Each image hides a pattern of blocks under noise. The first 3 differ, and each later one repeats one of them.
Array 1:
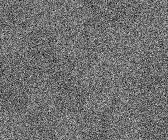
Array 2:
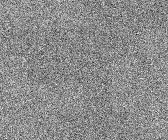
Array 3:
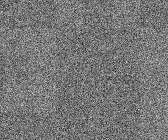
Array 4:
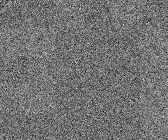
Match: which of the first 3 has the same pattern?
3
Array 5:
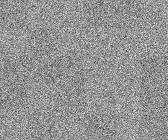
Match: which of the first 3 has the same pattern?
1
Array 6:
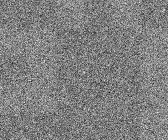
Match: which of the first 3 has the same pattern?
3
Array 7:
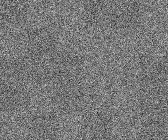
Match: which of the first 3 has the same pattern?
1
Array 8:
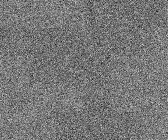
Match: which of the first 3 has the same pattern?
2
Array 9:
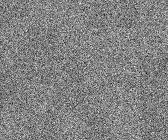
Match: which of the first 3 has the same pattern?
1
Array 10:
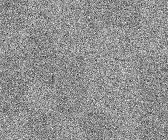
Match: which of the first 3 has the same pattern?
1
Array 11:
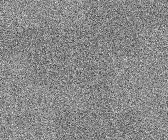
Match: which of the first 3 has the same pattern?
2
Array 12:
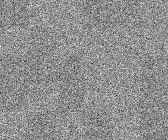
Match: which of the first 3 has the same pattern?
1
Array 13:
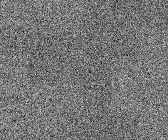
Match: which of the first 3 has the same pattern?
2
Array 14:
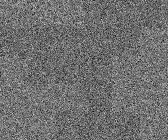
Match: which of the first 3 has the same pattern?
2
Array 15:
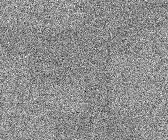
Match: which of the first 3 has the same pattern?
2
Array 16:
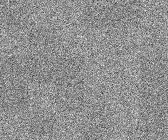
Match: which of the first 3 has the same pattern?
1
